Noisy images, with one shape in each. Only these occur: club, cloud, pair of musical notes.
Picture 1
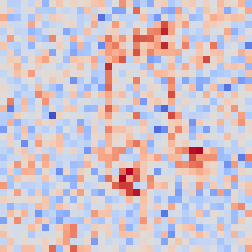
pair of musical notes
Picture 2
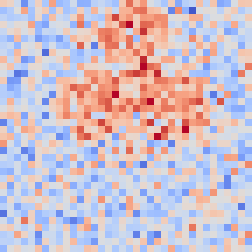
club
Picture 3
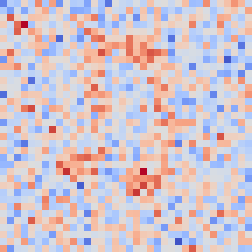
pair of musical notes
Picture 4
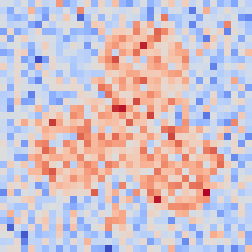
club
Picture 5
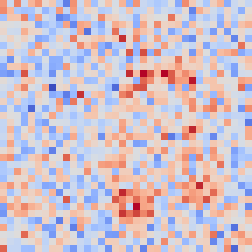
pair of musical notes
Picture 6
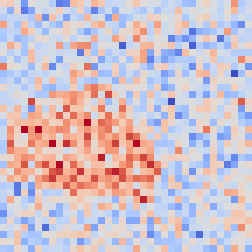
cloud
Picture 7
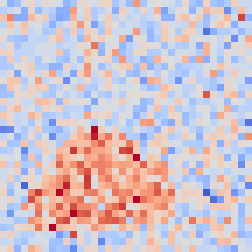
cloud
